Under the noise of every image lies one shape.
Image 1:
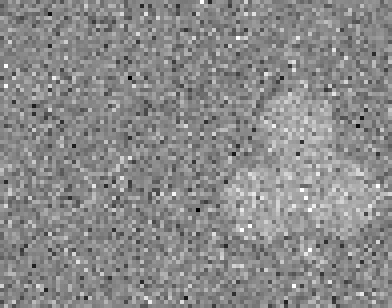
club
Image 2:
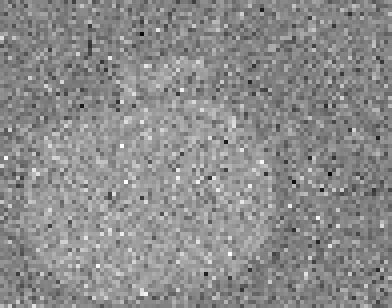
apple
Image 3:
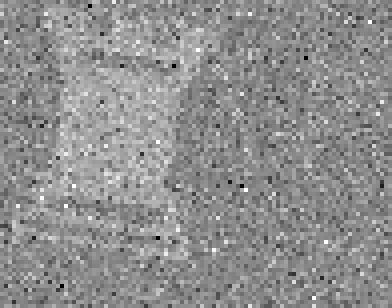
chess rook
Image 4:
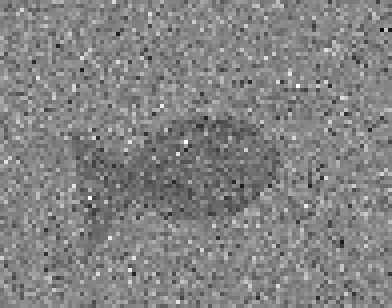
fish
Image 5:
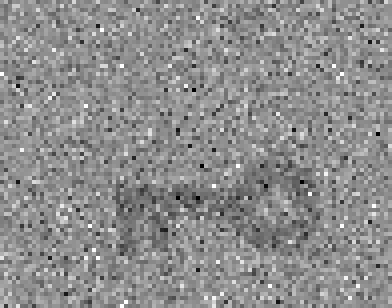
key
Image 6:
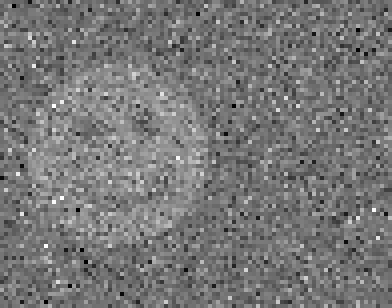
smiling face
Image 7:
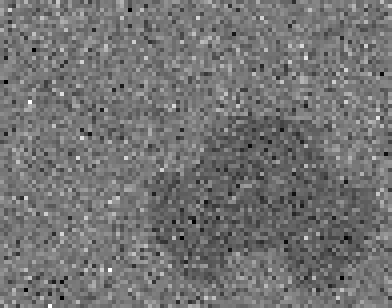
car
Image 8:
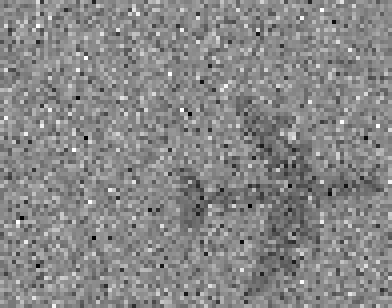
airplane
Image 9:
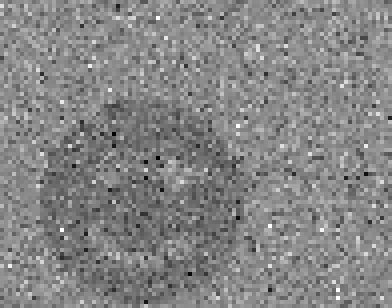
smiling face
